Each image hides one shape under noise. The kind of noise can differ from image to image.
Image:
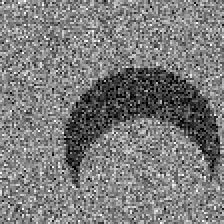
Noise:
independent entries
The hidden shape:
crescent
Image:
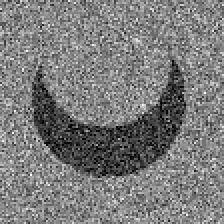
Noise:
independent entries
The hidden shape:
crescent
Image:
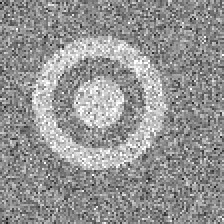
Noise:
independent entries
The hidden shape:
bullseye
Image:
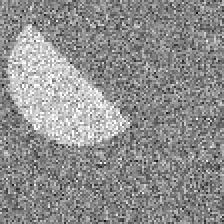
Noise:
low rank plus noise
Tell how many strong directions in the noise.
two
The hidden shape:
half disc
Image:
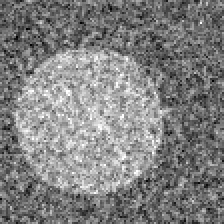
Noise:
blotchy
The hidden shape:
disc
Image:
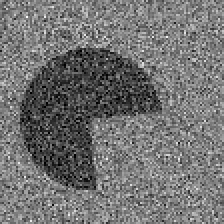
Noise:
low rank plus noise
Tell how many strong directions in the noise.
two
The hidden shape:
disc with a wedge cut out
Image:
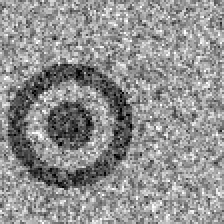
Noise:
blotchy
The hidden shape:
bullseye
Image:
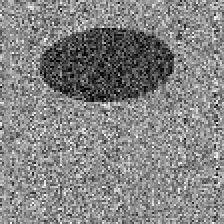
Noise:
columns of uneven size
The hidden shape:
ellipse
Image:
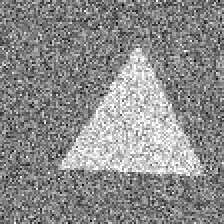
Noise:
independent entries
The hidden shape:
triangle
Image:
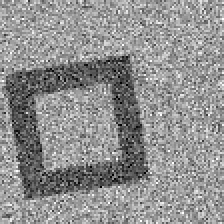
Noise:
low rank plus noise
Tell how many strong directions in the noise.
five to eight
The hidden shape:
square frame
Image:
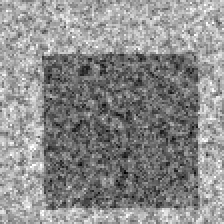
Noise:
blotchy
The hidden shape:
square
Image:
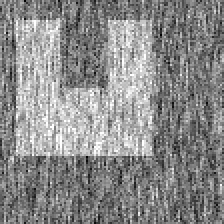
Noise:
streaked along the columns
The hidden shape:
square with a notch
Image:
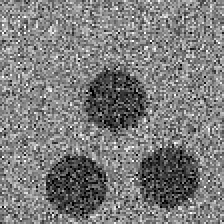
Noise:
low rank plus noise
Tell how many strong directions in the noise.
three or four
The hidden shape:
three dots
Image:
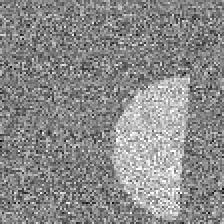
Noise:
rows of uneven size
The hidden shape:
half disc
